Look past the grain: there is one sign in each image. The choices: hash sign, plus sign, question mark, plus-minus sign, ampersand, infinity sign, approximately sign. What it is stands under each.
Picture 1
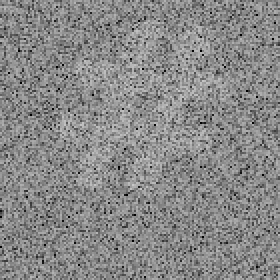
hash sign
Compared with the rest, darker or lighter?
lighter
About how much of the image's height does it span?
two thirds
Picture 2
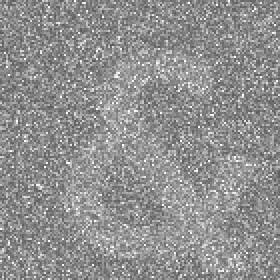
ampersand
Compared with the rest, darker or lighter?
lighter
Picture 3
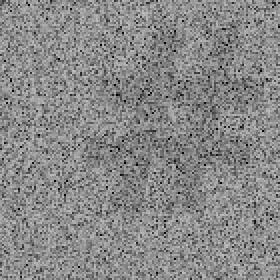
hash sign
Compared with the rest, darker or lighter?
darker
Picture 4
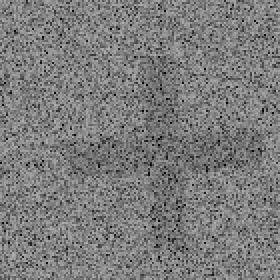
plus sign
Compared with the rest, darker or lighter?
darker
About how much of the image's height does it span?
two thirds
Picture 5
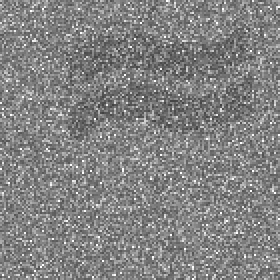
approximately sign
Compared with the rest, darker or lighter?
darker
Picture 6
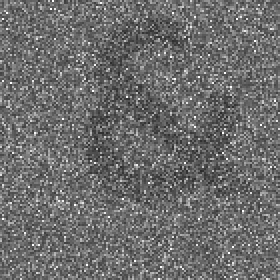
ampersand
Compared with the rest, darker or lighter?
darker
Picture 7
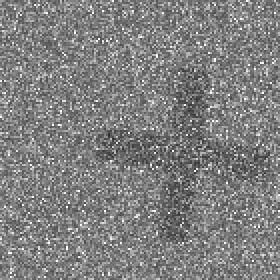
plus sign
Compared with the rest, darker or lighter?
darker
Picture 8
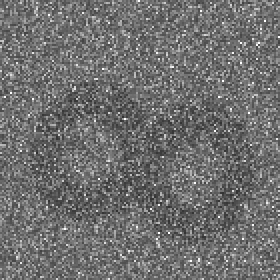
infinity sign
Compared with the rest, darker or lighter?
darker
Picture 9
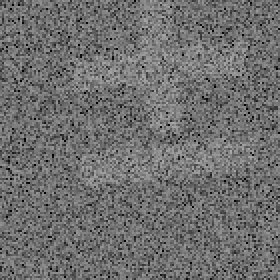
plus-minus sign
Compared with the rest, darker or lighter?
lighter
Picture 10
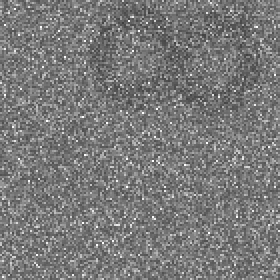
infinity sign
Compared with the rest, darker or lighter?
darker
